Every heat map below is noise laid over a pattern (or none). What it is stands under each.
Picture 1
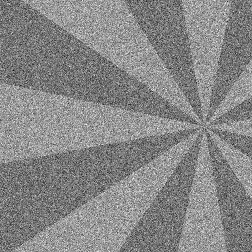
spokes from one point
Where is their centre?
middle right
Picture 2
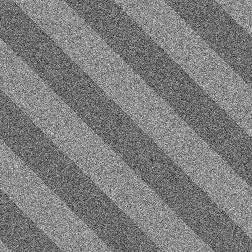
diagonal stripes
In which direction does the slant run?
top left to bottom right
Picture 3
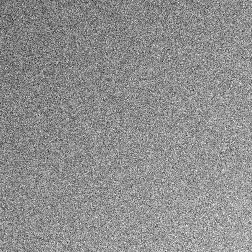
a smooth slope
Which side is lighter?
bottom right
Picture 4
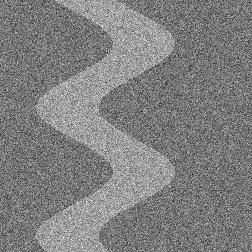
a wavy band
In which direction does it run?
top to bottom
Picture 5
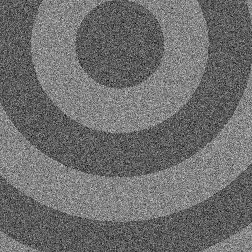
rings round one point
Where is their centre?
top middle
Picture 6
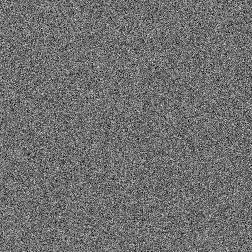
only noise
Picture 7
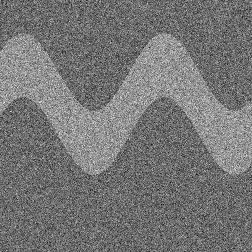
a wavy band
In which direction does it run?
left to right
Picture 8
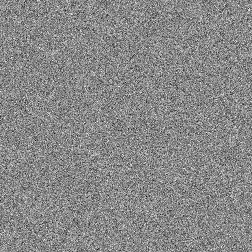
only noise
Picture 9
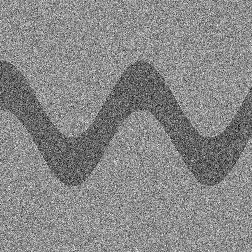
a wavy band
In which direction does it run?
left to right
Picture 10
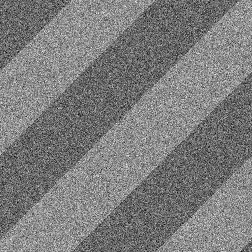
diagonal stripes
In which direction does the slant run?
bottom left to top right
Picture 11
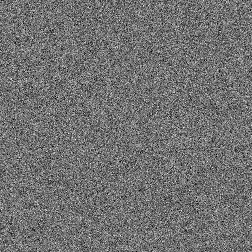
only noise
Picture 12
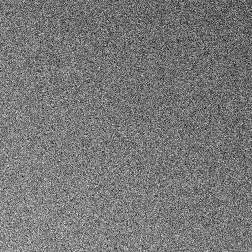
a smooth slope
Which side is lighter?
bottom left
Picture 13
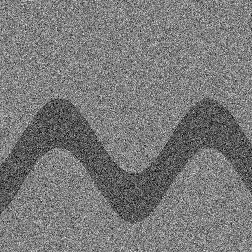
a wavy band
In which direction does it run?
left to right
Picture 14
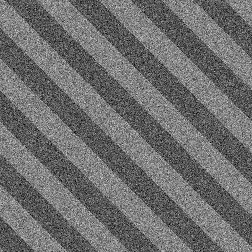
diagonal stripes
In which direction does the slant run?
top left to bottom right
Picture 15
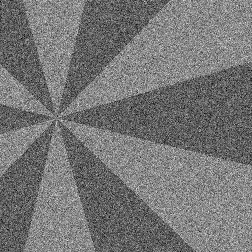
spokes from one point
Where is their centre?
middle left
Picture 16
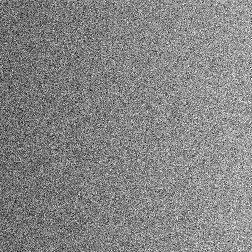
a smooth slope
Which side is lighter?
right
